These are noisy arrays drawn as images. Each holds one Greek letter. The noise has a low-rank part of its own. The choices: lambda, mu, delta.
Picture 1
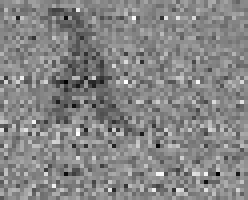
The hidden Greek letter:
lambda
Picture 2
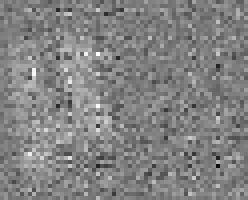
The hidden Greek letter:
mu
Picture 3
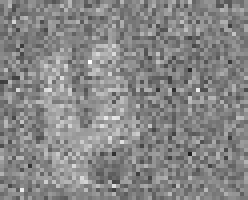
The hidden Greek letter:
mu
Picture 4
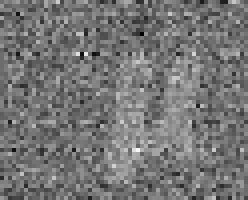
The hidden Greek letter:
mu
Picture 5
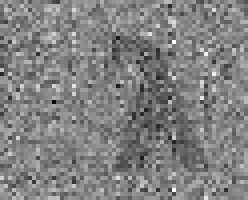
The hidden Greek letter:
lambda
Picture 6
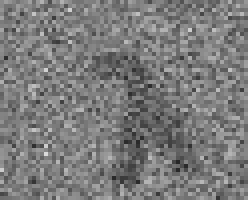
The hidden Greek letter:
lambda
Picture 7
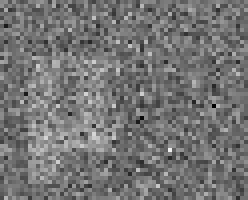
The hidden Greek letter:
mu
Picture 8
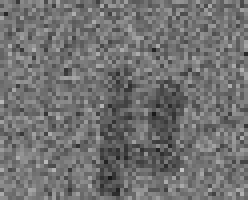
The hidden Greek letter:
mu
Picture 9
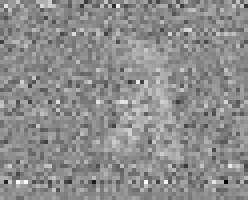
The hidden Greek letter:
lambda
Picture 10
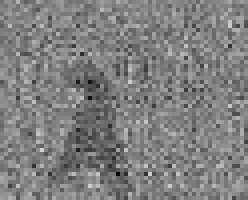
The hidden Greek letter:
lambda
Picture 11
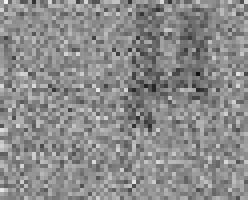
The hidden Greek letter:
mu
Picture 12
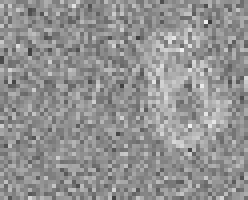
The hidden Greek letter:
delta
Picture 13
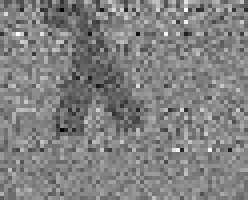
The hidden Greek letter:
lambda
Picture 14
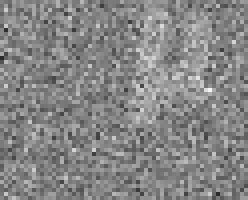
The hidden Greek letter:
mu
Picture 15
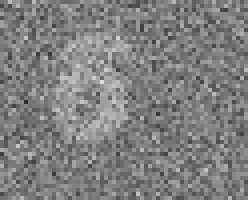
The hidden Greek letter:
delta
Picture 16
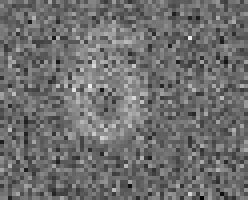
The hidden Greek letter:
delta
